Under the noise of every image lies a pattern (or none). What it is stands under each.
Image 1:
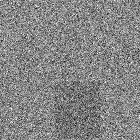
one block
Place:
bottom middle
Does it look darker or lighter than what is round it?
darker
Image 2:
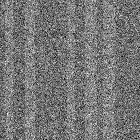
bands of columns
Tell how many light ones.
5
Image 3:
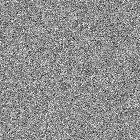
only noise
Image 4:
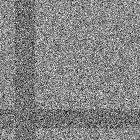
bands of rows crossing bands of columns
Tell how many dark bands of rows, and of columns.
1 and 1
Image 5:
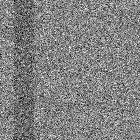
one band of columns
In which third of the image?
left
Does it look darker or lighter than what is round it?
darker
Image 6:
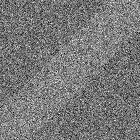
a diagonal band
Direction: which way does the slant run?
bottom left to top right
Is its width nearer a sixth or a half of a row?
a half
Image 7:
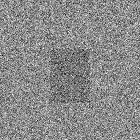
one block
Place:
centre
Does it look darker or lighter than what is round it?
darker
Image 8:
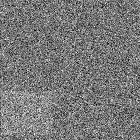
one block
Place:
bottom left
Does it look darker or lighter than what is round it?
lighter
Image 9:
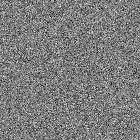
only noise
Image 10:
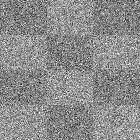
a checkerboard
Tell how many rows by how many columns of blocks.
4 by 3
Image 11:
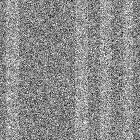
bands of columns
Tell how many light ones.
4
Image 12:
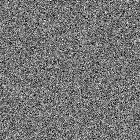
only noise
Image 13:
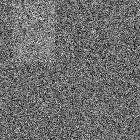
one block
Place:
top left
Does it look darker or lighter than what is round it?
lighter
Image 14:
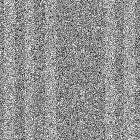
bands of columns
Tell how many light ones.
5
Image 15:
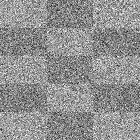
a checkerboard
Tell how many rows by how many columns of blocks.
5 by 3
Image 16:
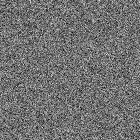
only noise
